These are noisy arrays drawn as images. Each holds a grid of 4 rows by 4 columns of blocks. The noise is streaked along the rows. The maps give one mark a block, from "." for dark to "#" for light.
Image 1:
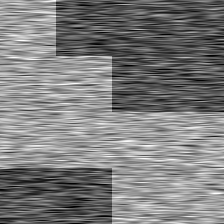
#...
##..
####
..##
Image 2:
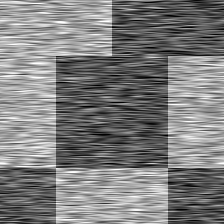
##..
#..#
#..#
.##.
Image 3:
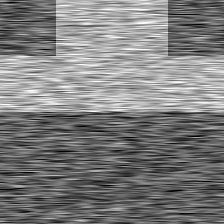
.##.
####
....
....
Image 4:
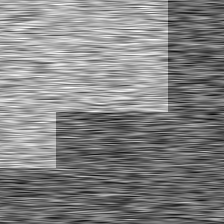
###.
###.
#...
....
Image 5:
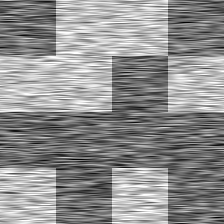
.##.
##.#
....
#.#.
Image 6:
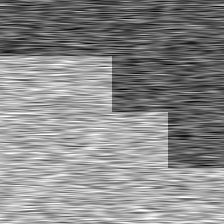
....
##..
###.
####
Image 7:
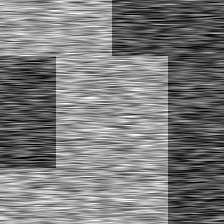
##..
.##.
.##.
###.
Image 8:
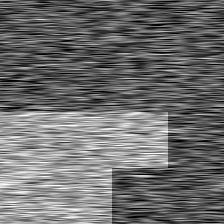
....
....
###.
##..
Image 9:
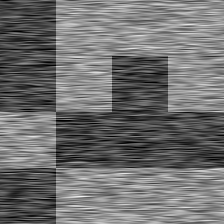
.###
.#.#
#...
.###
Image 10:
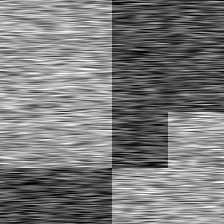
##..
##..
##.#
..##
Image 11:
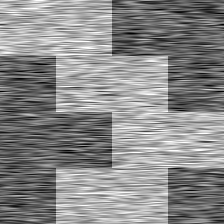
##..
.##.
..##
.##.
